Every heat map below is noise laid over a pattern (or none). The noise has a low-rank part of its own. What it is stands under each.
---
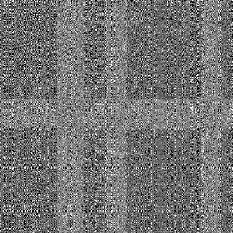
bands of rows crossing bands of columns
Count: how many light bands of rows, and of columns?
1 and 3
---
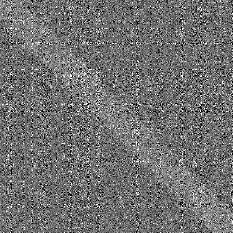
a diagonal band
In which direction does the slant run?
top left to bottom right
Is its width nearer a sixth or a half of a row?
a sixth
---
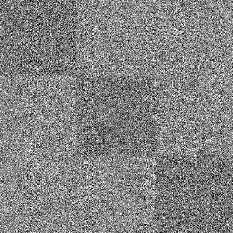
blocks along the diagonal
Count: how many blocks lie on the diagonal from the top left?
3
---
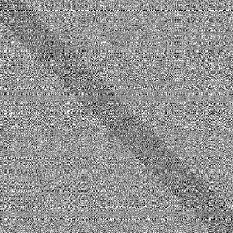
a diagonal band
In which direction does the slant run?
top left to bottom right
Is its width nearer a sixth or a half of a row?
a sixth
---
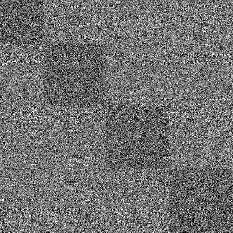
blocks along the diagonal
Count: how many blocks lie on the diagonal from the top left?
4
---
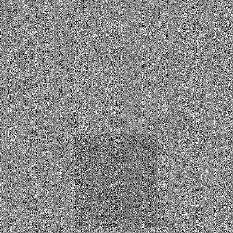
one block
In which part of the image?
bottom middle
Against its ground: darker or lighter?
darker
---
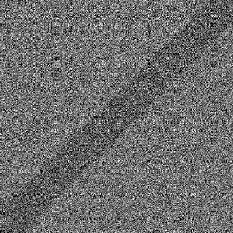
a diagonal band
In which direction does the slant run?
bottom left to top right
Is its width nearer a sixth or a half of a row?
a sixth
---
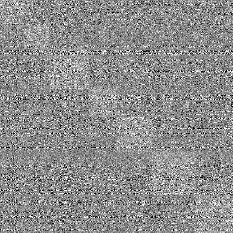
blocks along the diagonal
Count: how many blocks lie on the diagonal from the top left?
7
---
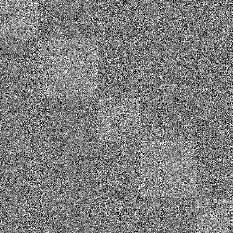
blocks along the diagonal
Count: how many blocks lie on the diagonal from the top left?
5
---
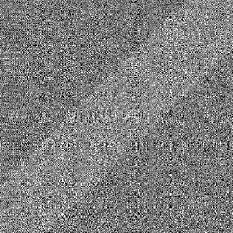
a diagonal band
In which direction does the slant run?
bottom left to top right
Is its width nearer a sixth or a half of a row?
a half
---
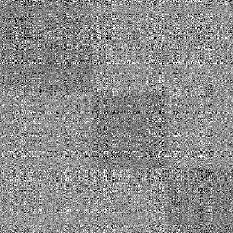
blocks along the diagonal
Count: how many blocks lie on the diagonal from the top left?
3
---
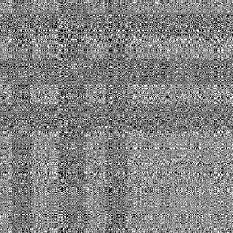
bands of rows crossing bands of columns
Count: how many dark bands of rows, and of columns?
3 and 3
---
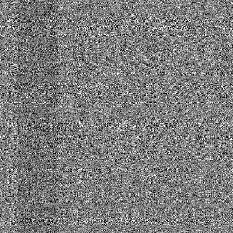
one band of columns
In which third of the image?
left
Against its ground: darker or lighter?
darker
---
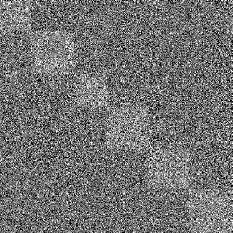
blocks along the diagonal
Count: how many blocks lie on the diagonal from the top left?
6
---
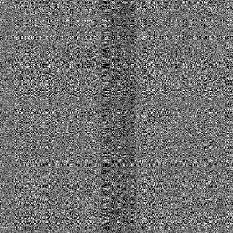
one band of columns
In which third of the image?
middle
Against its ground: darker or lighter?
darker
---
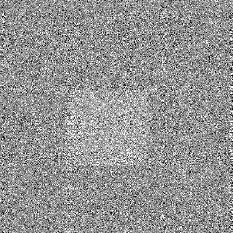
one block
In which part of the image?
centre
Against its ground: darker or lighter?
lighter
